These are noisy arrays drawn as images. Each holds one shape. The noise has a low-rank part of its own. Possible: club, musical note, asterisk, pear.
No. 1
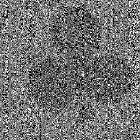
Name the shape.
club
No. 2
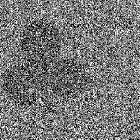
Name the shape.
club
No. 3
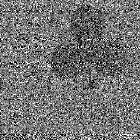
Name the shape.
club
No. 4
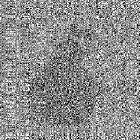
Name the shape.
pear
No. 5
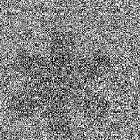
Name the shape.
asterisk
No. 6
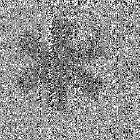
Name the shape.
asterisk
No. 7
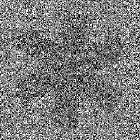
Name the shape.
asterisk
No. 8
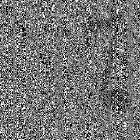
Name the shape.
musical note
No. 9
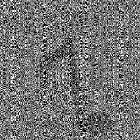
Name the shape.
musical note
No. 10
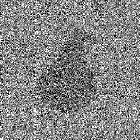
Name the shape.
pear
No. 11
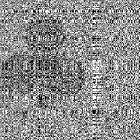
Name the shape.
club
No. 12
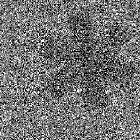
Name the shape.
asterisk
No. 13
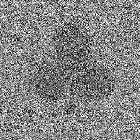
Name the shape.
club
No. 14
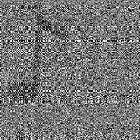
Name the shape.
musical note
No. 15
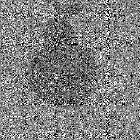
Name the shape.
pear
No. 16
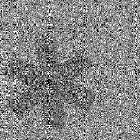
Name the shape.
asterisk
